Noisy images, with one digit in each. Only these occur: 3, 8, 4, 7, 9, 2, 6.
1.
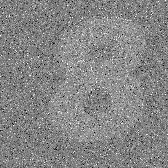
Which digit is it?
8
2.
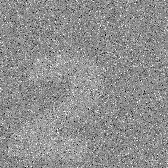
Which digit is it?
2
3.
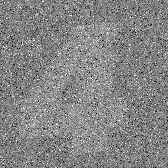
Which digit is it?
4
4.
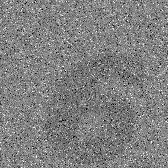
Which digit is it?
6
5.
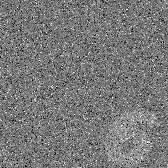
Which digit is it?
6
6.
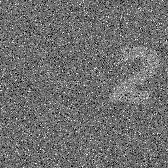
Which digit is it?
2
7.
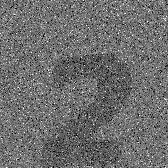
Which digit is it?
2
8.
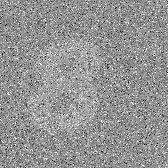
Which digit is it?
8
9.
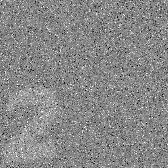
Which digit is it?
2
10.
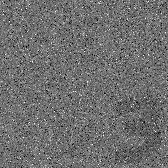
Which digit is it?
3
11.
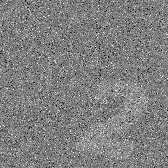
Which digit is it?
2
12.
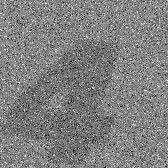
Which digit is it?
4
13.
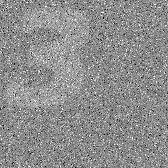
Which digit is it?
3
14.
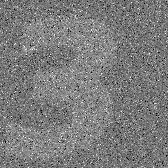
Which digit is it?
3
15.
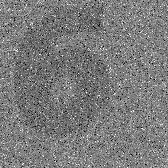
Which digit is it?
6
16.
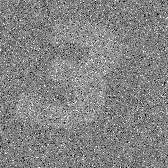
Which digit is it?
3
